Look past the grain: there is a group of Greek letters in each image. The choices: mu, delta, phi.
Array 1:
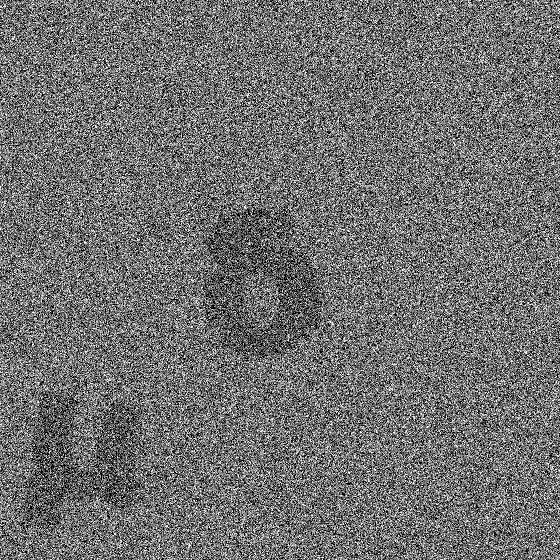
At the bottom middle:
nothing
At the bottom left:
mu
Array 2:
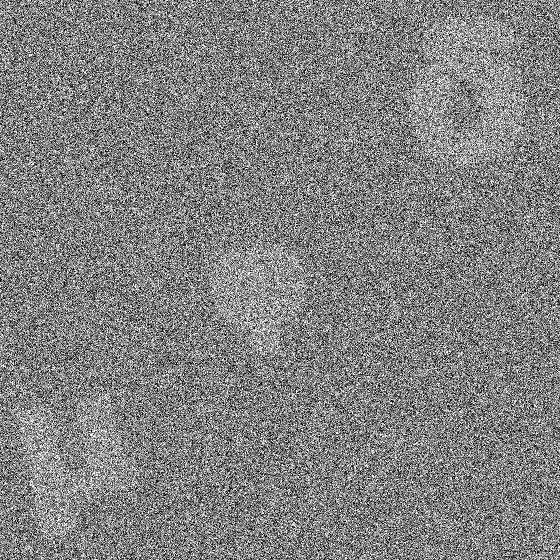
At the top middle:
nothing
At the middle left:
nothing
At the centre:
phi
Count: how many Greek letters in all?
3
